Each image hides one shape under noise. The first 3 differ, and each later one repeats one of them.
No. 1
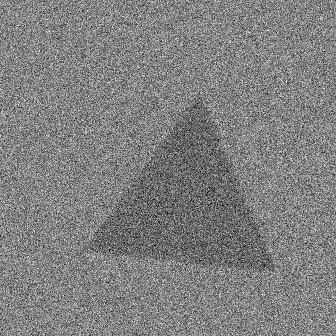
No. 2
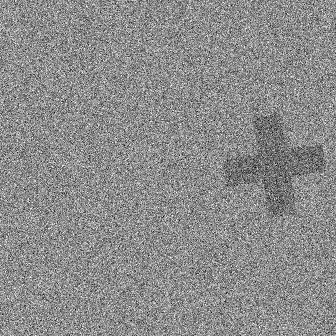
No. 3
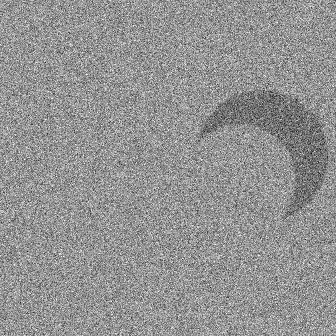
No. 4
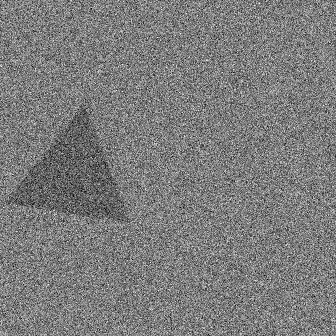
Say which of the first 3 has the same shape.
1
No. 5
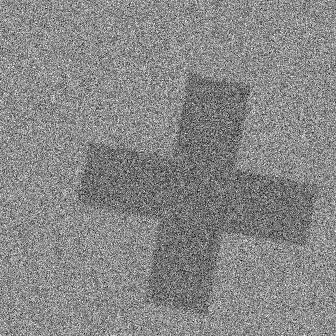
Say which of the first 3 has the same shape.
2
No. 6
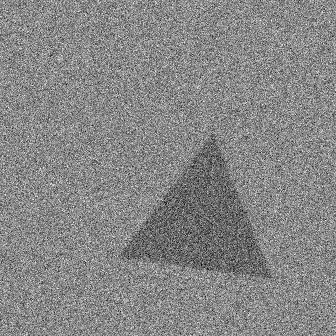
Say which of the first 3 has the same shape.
1
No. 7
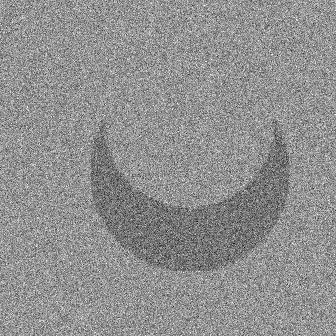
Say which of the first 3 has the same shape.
3
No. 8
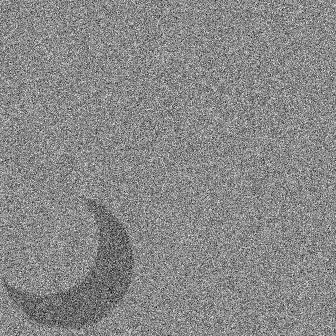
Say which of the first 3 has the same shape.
3
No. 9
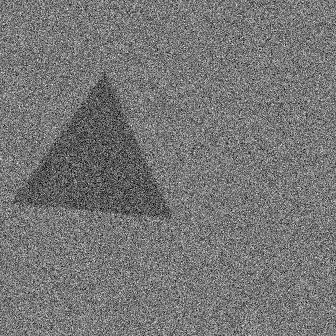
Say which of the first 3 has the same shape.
1
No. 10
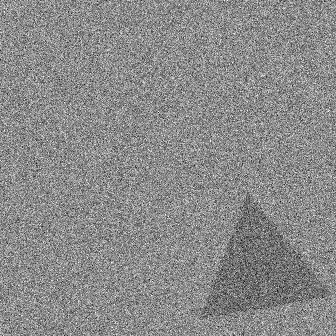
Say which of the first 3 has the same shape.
1
